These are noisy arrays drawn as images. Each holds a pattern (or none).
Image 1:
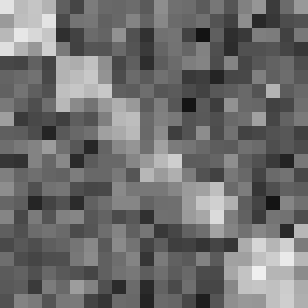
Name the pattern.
blocks along the diagonal
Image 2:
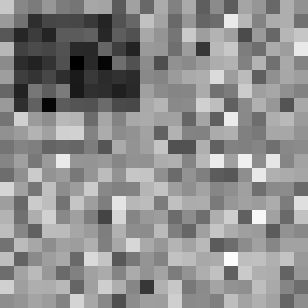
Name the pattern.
one block
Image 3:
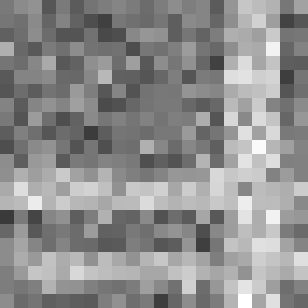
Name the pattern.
bands of rows crossing bands of columns
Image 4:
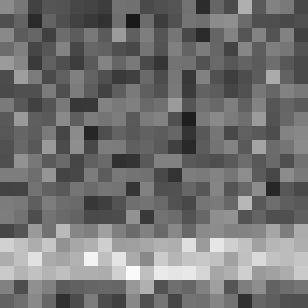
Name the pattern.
one band of rows
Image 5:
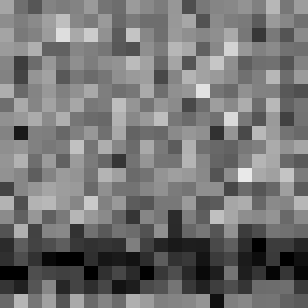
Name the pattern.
one band of rows
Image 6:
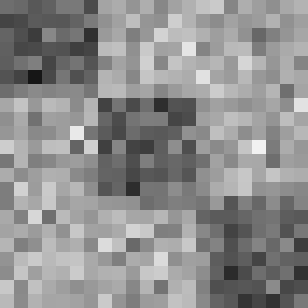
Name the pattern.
blocks along the diagonal
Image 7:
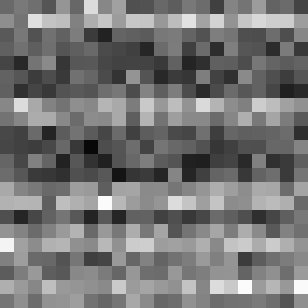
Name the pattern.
bands of rows
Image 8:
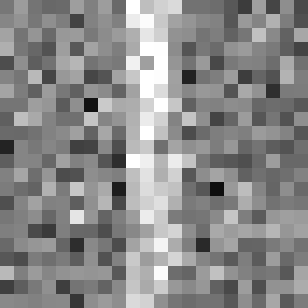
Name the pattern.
one band of columns
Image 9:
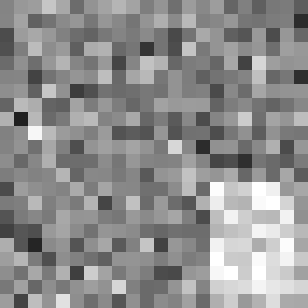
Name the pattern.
one block
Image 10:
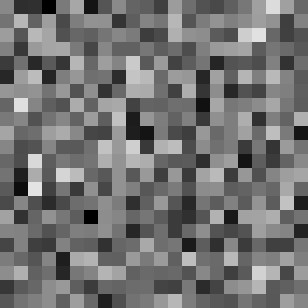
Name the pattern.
only noise
